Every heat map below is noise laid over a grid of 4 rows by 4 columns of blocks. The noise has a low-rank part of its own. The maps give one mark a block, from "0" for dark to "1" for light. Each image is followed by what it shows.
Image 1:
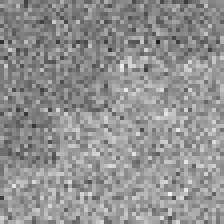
0000
0011
0111
1111
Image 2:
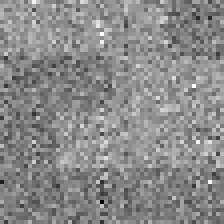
1110
0011
0111
0000
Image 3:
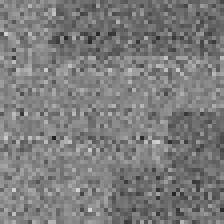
1000
1111
1110
1100
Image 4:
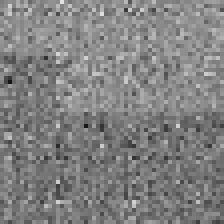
1111
0111
0000
0000
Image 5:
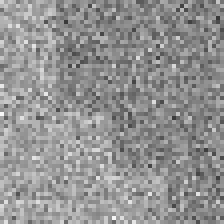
1000
1000
1100
1110
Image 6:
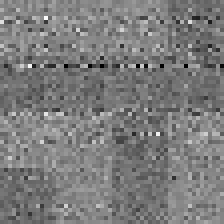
1110
0000
1101
0101
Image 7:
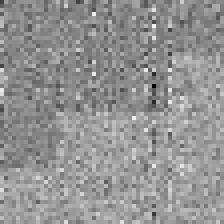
0000
0001
0111
1111
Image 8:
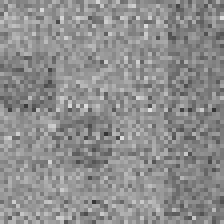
1110
0110
1010
1110
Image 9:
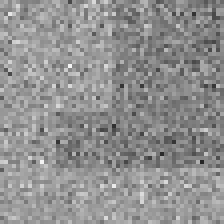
1100
1100
1000
1111
